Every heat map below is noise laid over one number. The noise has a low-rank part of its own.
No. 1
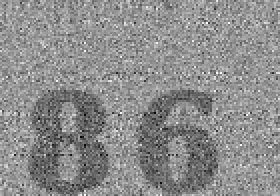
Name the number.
86
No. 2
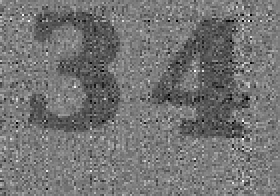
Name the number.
34
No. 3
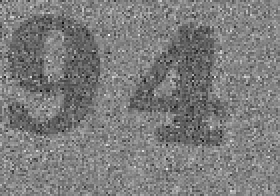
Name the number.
94
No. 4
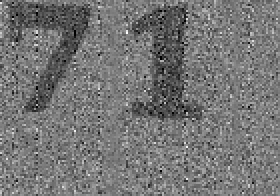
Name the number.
71
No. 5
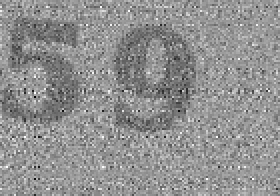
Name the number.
59
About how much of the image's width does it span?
two thirds
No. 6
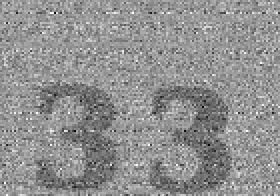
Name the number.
33
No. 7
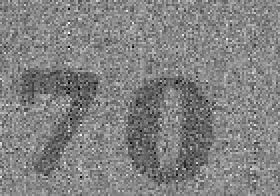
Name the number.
70
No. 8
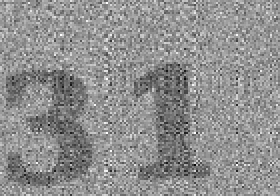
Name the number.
31
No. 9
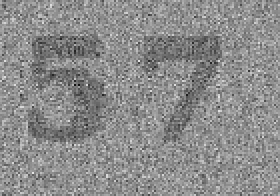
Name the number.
57
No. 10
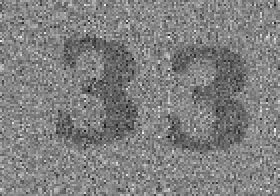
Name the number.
33
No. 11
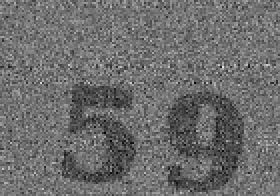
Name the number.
59
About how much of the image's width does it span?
two thirds
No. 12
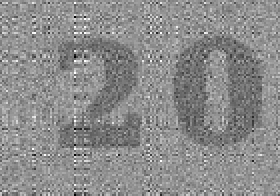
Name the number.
20
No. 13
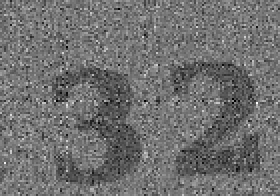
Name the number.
32
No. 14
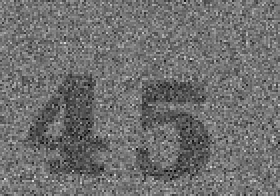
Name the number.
45
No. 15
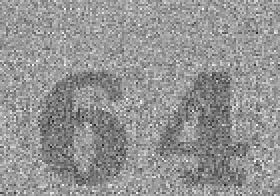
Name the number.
64
